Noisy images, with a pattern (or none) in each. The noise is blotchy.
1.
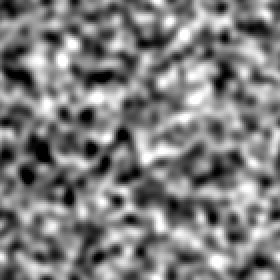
only noise
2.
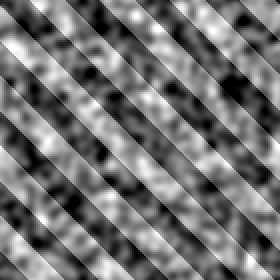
diagonal stripes
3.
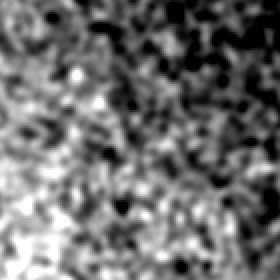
a smooth slope
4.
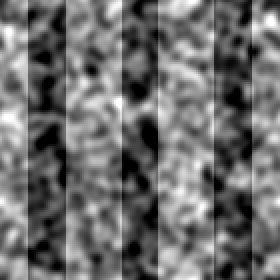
vertical stripes
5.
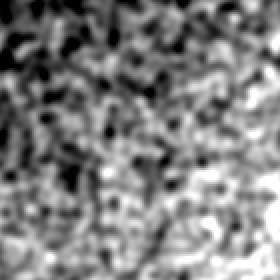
a smooth slope
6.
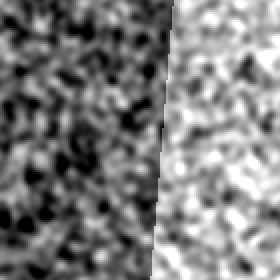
a sharp edge
